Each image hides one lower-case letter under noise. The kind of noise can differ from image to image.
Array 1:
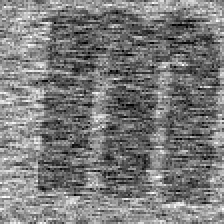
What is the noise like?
streaked along the rows
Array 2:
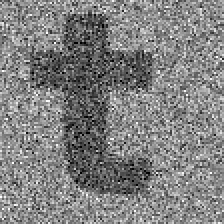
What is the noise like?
independent entries
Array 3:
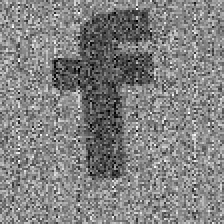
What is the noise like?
columns of uneven size
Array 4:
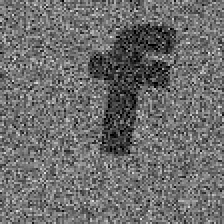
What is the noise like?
low rank plus noise
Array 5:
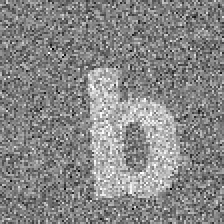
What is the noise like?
independent entries
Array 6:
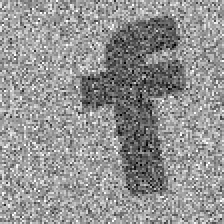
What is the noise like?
independent entries
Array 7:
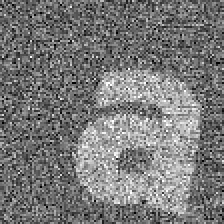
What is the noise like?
low rank plus noise
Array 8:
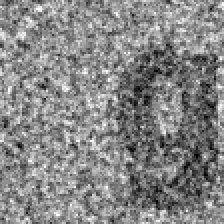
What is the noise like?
blotchy
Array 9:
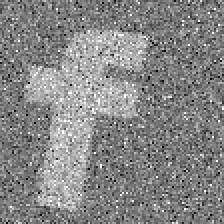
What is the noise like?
heavy tails
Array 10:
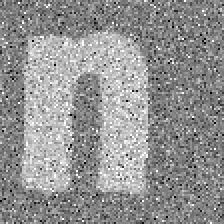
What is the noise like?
heavy tails
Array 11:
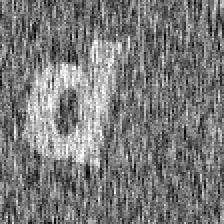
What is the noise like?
streaked along the columns
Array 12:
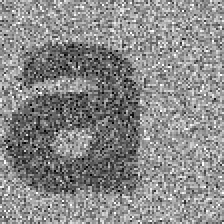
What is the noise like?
independent entries
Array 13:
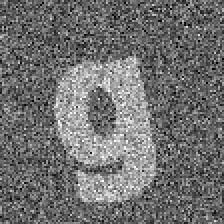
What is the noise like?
independent entries
